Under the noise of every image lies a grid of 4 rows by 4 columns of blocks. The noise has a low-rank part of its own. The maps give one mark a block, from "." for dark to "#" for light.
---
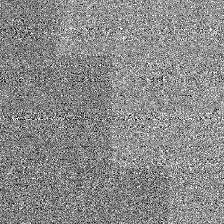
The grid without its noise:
. # # #
. . # #
. . # #
. . . #
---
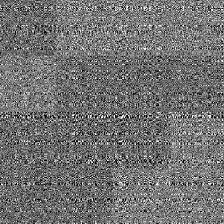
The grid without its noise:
. # # #
# . . .
. . . #
. . # #
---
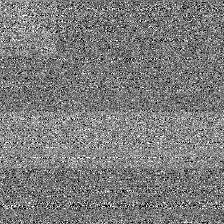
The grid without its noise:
# . . .
. . . .
# # # #
. . . .
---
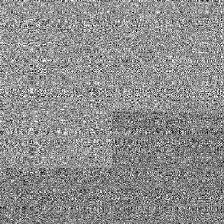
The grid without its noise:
# # # #
# # # #
# # . .
. . . .
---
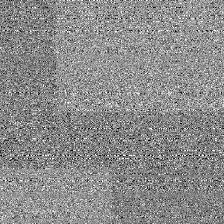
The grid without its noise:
. # # #
. # # #
. . . .
# # . .
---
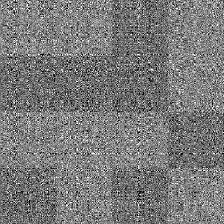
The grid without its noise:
# # . #
. . . #
# # # .
. # . #
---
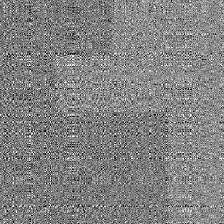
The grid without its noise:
. . # #
. # # #
. . . #
. . . #
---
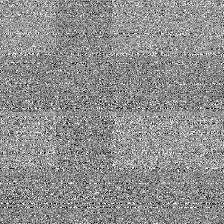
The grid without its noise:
# . # #
. . . .
# . # #
. . . .
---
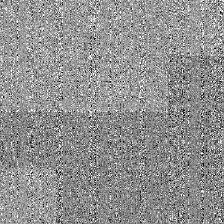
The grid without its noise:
# # # #
# # # .
. . . .
# . . .
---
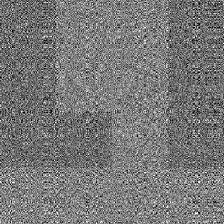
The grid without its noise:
. # # .
. # # .
. . # .
# # # #
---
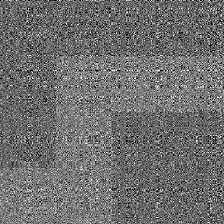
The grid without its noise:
. . . .
. # # #
. # . .
# # . .
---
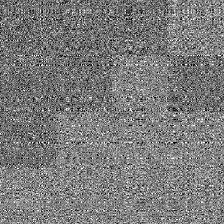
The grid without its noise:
. . . #
. . # .
. # # #
# # # #
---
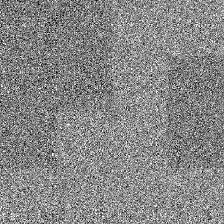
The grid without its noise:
. . # #
. . # .
. # # .
# # # #
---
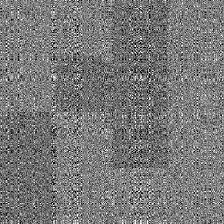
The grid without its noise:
# # . #
# . . #
. # . #
. # # #
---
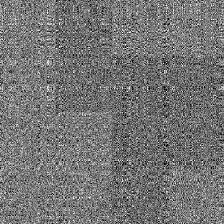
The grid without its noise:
# . # #
# . . .
# # . .
# # . #
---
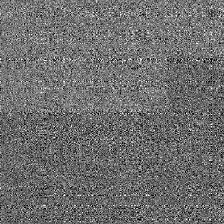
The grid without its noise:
# # # #
# # # .
. . . .
. . . .
